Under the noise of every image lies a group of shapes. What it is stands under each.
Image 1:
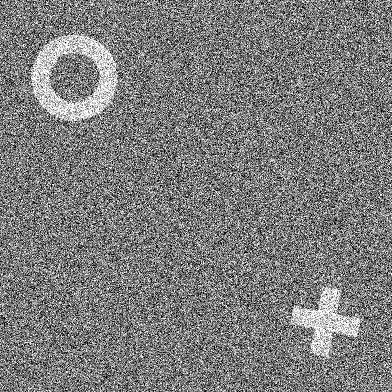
top left: light ring; bottom right: light cross
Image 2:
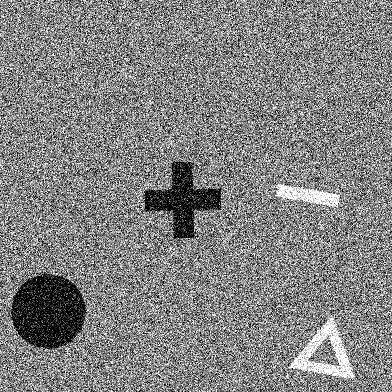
centre: dark cross; middle right: light bar; bottom left: dark disc; bottom right: light triangle frame
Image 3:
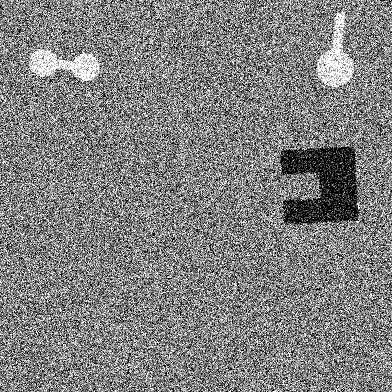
top left: light dumbbell; top right: light lollipop; middle right: dark square with a notch
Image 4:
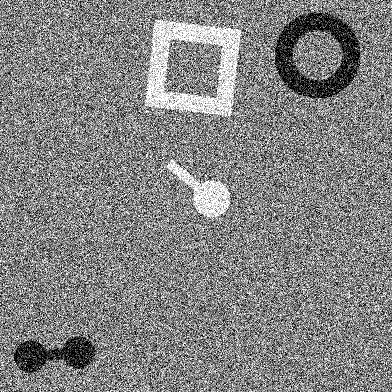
top middle: light square frame; top right: dark ring; centre: light lollipop; bottom left: dark dumbbell
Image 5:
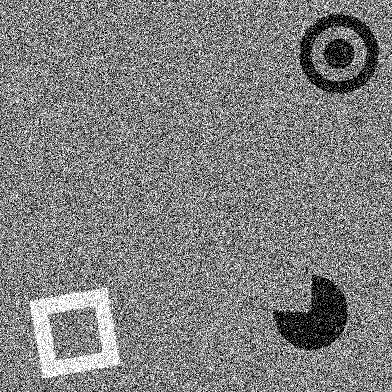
top right: dark bullseye; bottom left: light square frame; bottom right: dark disc with a wedge cut out
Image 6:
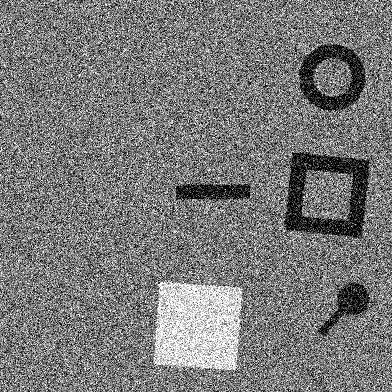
top right: dark ring; centre: dark bar; middle right: dark square frame; bottom middle: light square; bottom right: dark lollipop
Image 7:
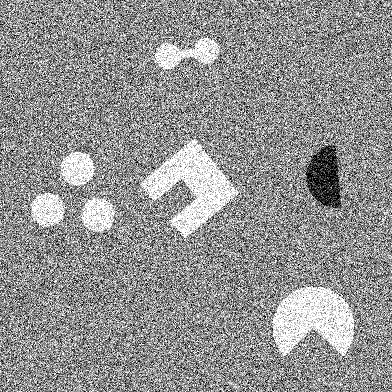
top middle: light dumbbell; middle left: light three dots; centre: light square with a notch; middle right: dark half disc; bottom right: light disc with a wedge cut out
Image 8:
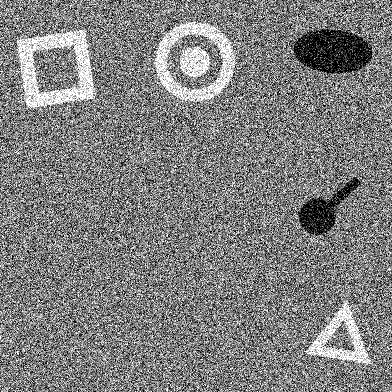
top left: light square frame; top middle: light bullseye; top right: dark ellipse; middle right: dark lollipop; bottom right: light triangle frame
